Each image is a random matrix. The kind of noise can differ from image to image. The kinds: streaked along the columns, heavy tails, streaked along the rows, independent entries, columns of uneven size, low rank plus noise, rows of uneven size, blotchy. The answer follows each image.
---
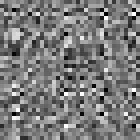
low rank plus noise
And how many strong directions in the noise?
two
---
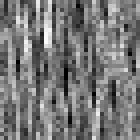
streaked along the columns
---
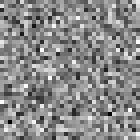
independent entries
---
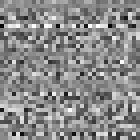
rows of uneven size
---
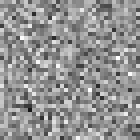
independent entries
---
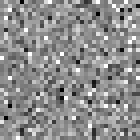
heavy tails
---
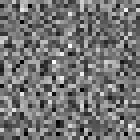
low rank plus noise
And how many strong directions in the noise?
three or four
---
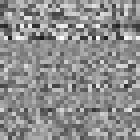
rows of uneven size
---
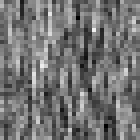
streaked along the columns
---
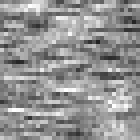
streaked along the rows
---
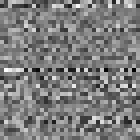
rows of uneven size
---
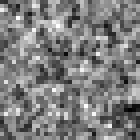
blotchy
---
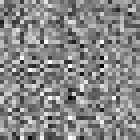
low rank plus noise
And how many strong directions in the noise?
one
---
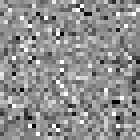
heavy tails
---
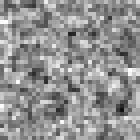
blotchy
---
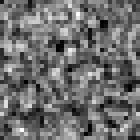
blotchy
